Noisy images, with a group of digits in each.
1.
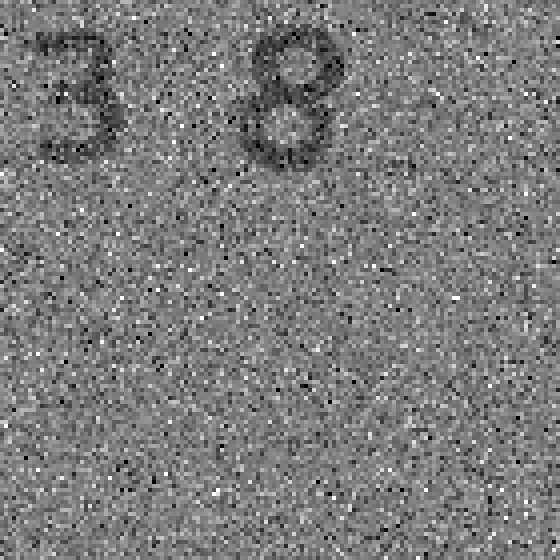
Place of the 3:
top left
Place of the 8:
top middle
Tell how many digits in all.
2
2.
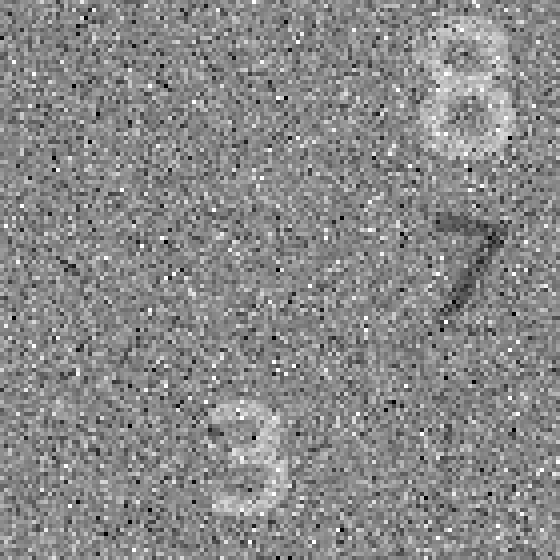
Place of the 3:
bottom middle
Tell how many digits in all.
3
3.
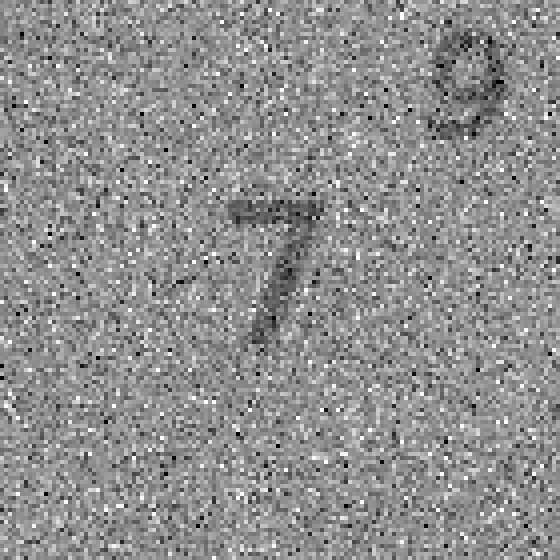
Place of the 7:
centre
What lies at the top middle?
nothing
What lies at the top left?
nothing
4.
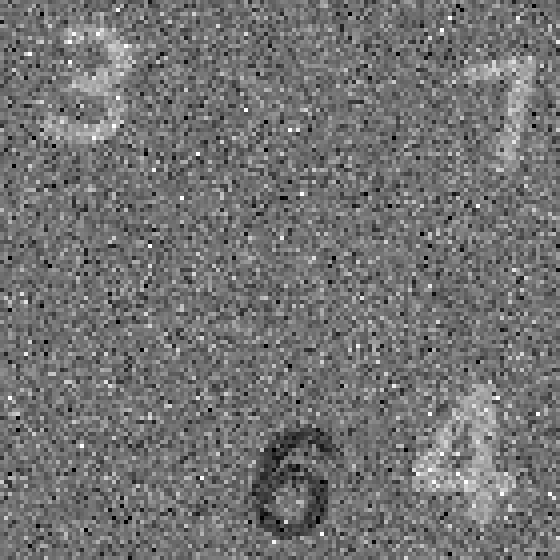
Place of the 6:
bottom middle
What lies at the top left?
3
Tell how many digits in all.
4
